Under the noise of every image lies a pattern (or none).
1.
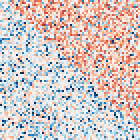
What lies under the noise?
a sharp edge
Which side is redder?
top right
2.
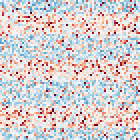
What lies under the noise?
horizontal stripes
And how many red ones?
3
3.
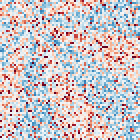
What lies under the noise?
spokes from one point
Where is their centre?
top left
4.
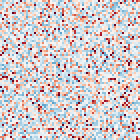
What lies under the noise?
only noise
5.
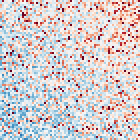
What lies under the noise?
a smooth slope
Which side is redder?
top right
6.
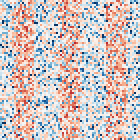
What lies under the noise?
vertical stripes
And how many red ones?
3
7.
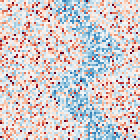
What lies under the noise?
a wavy band
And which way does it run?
top to bottom
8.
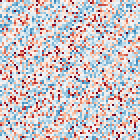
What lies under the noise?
diagonal stripes
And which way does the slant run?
bottom left to top right
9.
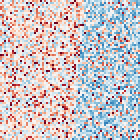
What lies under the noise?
a sharp edge
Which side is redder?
left
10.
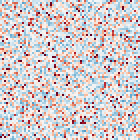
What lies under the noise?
only noise
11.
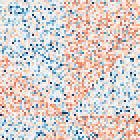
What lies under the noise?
spokes from one point
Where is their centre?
bottom middle
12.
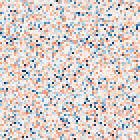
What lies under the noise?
only noise
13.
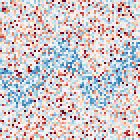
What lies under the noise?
a wavy band
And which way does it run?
left to right
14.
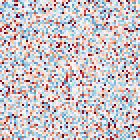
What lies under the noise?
only noise
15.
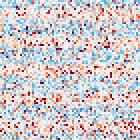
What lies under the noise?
horizontal stripes
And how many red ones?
5
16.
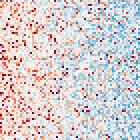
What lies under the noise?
a smooth slope
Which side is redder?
left
